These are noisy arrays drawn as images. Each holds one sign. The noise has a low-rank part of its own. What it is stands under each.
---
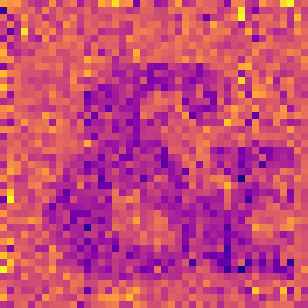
ampersand
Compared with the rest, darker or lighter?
darker
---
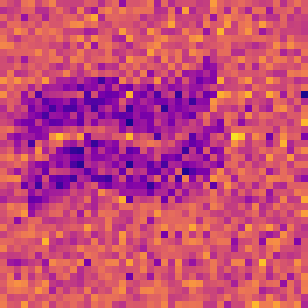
approximately sign
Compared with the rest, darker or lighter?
darker
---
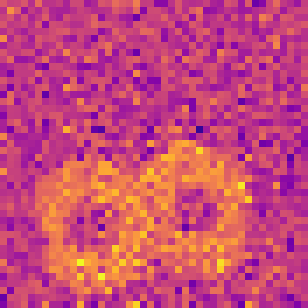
infinity sign
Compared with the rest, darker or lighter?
lighter
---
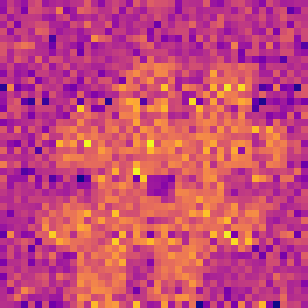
hash sign
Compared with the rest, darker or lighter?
lighter
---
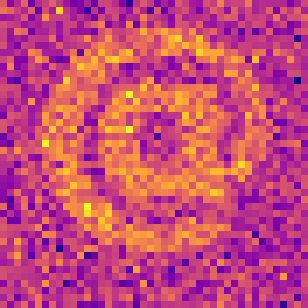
at sign
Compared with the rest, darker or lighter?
lighter
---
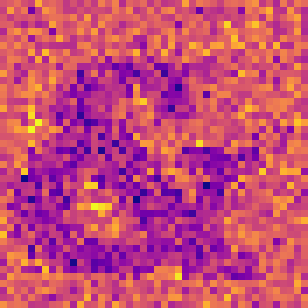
ampersand
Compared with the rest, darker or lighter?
darker
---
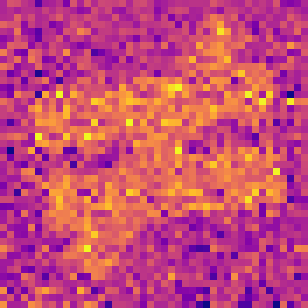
not-equal sign
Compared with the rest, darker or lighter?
lighter
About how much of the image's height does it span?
nearly all
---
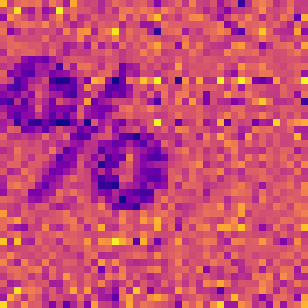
percent sign
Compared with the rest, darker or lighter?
darker
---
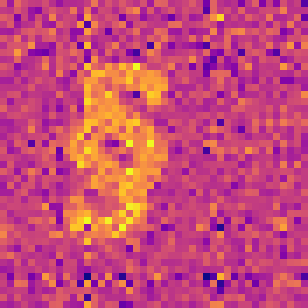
section sign
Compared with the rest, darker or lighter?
lighter
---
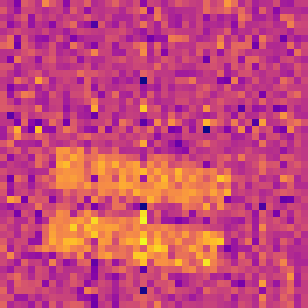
equals sign
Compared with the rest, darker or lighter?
lighter
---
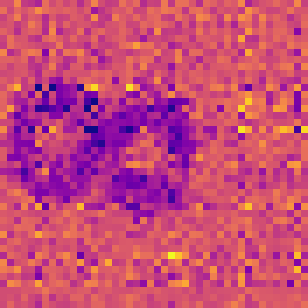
infinity sign
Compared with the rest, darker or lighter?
darker
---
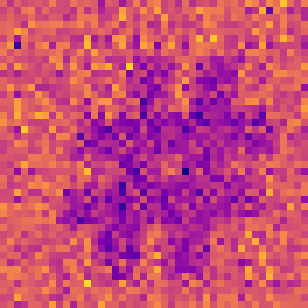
hash sign
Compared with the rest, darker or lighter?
darker
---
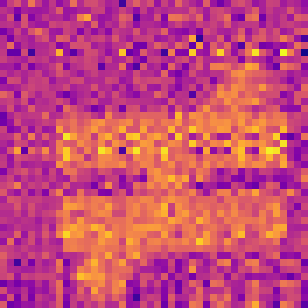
not-equal sign
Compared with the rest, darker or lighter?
lighter
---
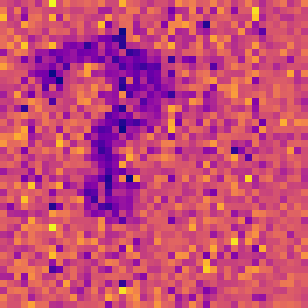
question mark
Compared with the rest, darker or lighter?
darker
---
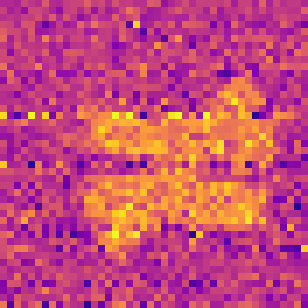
not-equal sign
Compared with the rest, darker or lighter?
lighter
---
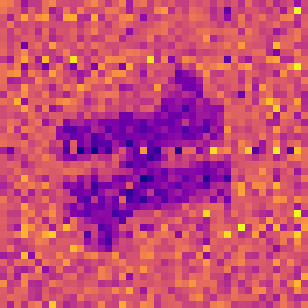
not-equal sign
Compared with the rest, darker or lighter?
darker
